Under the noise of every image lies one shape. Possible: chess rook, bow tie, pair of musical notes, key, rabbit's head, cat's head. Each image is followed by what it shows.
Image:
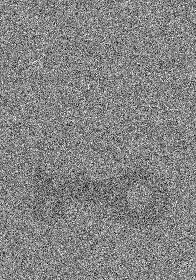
key
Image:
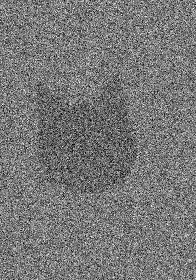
cat's head
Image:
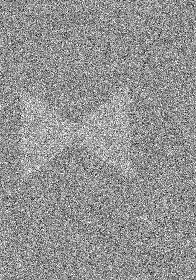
bow tie
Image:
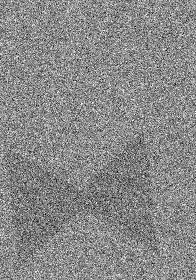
bow tie
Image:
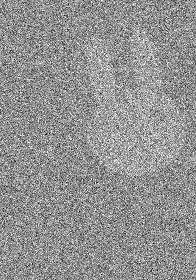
rabbit's head
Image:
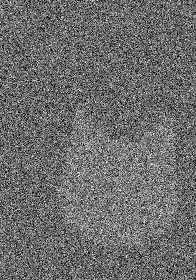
cat's head
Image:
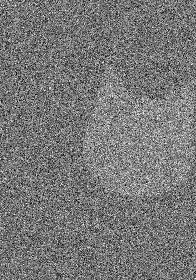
cat's head
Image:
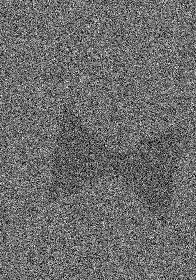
bow tie
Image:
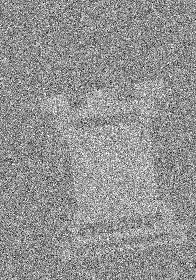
chess rook
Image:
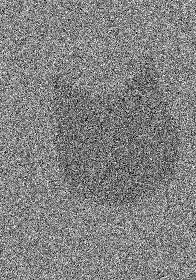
cat's head
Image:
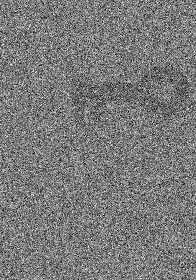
key
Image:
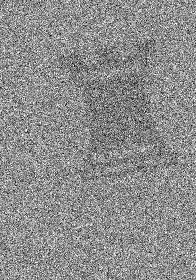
chess rook
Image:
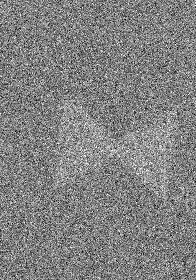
bow tie
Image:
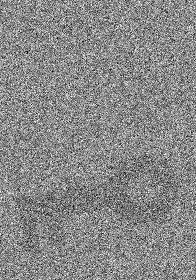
key
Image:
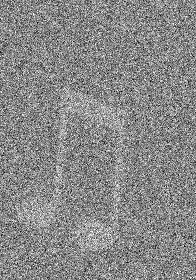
pair of musical notes
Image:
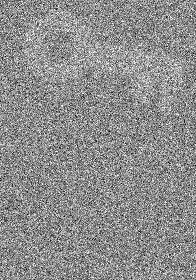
key
